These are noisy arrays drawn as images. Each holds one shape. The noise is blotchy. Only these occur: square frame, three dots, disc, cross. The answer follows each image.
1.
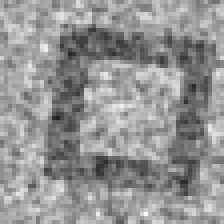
square frame
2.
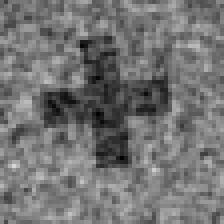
cross
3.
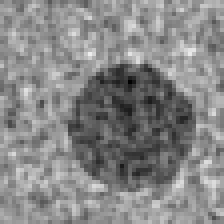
disc
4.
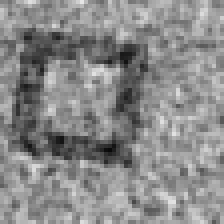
square frame
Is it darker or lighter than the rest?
darker
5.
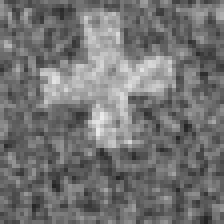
cross
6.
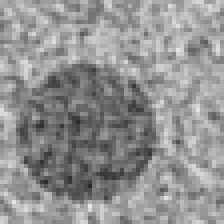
disc
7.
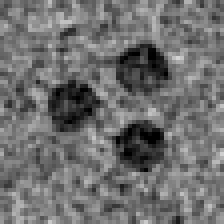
three dots
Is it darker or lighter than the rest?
darker
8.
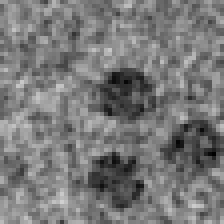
three dots
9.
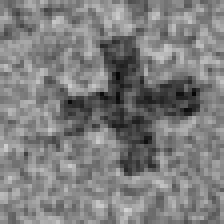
cross
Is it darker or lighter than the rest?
darker
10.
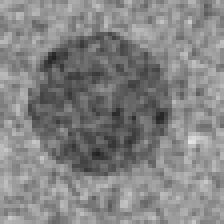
disc
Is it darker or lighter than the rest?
darker
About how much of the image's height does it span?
two thirds
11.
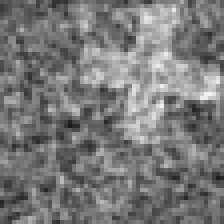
cross
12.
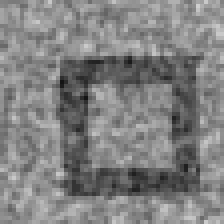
square frame
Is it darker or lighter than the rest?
darker
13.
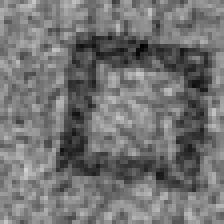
square frame
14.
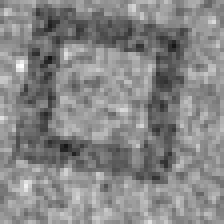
square frame
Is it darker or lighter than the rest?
darker
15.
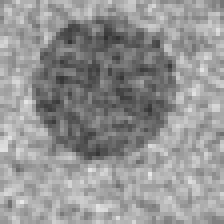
disc
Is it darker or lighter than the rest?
darker
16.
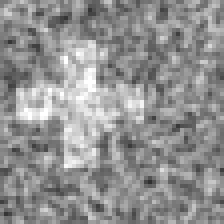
cross
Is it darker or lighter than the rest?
lighter
